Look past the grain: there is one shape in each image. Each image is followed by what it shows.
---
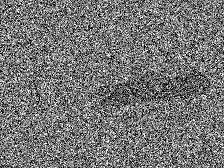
bar
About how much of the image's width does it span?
half
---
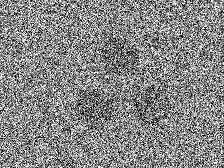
three dots
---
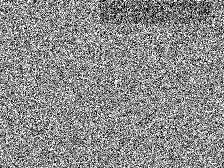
bar
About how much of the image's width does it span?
half
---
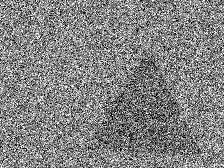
triangle
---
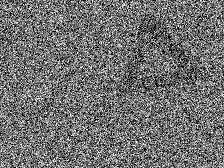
triangle frame
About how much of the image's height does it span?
half
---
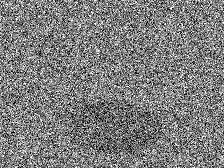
ellipse
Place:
bottom middle
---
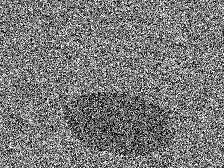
ellipse
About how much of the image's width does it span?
half
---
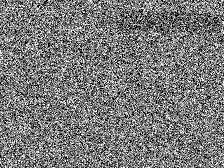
bar
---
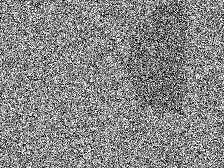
half disc
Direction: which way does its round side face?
left
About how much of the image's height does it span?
two thirds
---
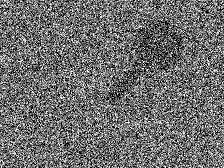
lollipop
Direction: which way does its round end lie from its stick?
up and right
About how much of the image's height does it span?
half
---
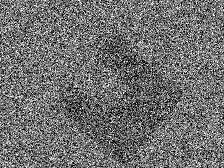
square with a notch
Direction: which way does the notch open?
up and left
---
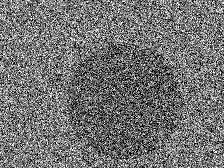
disc
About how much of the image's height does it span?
two thirds
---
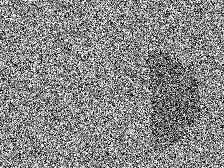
half disc
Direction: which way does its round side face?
right
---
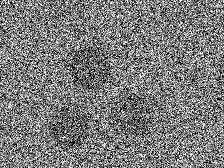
three dots
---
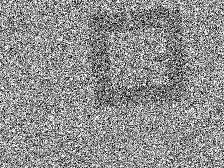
square frame
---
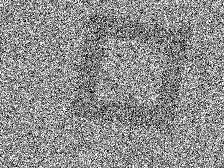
square frame
